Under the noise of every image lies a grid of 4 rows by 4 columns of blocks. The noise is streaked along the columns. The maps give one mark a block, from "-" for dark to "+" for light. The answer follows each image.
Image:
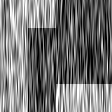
+ + - -
+ - - -
+ - - -
+ - + +
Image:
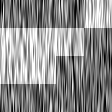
- - - +
+ + + -
+ + - -
- - - -
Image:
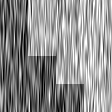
- + + +
- + + +
- - + +
- - - +
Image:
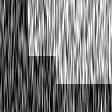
- + + +
- + + +
- - + +
- - - -
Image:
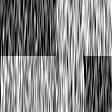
- - + +
- - + +
+ + + -
+ + + -
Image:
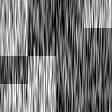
+ - - +
+ - - -
- + - -
+ + - -
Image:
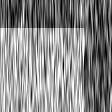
- - - -
+ + + -
+ + + -
+ + + -
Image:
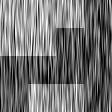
+ + + -
+ + - -
- - - -
- + + -
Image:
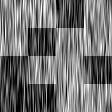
+ + - +
+ - + +
- + + -
- - + +
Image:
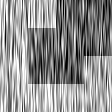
+ + - -
+ - - -
+ - - +
+ + + +
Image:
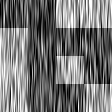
- - + +
+ - - -
+ - + -
+ - - +
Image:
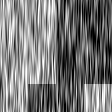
+ + - -
+ + - -
+ + - -
+ - - +
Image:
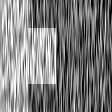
+ - - -
+ + - -
+ + - -
+ - - -
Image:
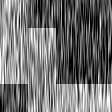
+ - - -
+ + - -
+ + - -
- + + +
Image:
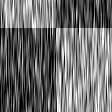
+ + - -
- - + +
- - + +
- - + +
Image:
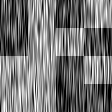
- + - +
- + + -
+ + - +
+ + - -
